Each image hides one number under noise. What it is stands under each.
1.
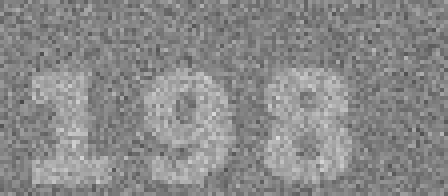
198
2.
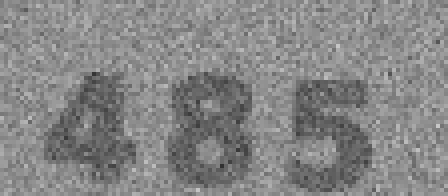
485
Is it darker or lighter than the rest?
darker
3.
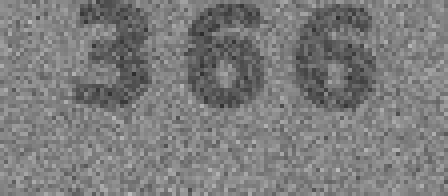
366
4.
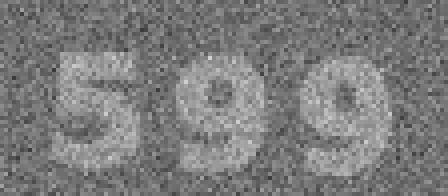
599
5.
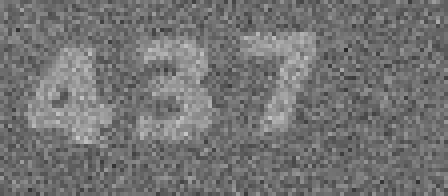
437
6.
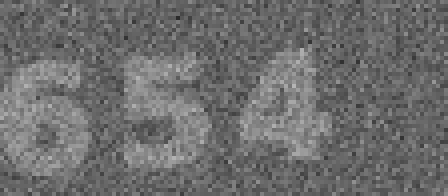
654
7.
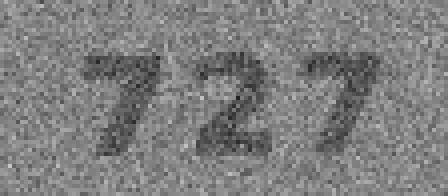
727
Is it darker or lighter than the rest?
darker
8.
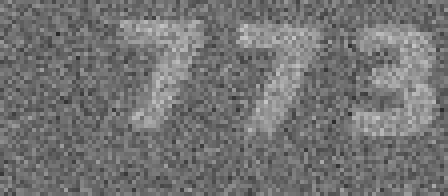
773
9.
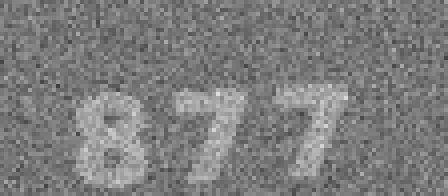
877
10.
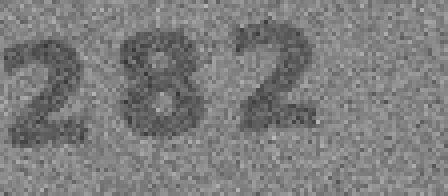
282
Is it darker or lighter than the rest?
darker
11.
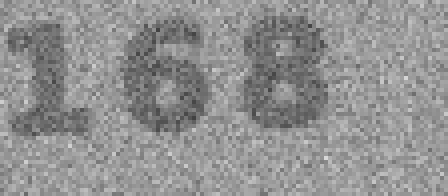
168
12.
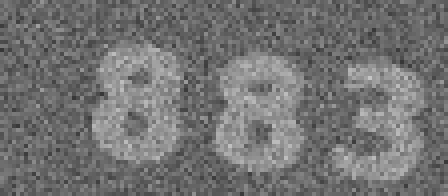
883
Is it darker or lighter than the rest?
lighter
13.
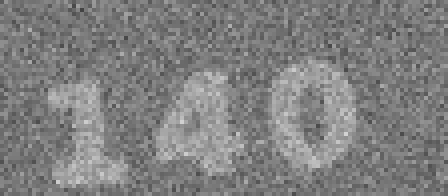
140
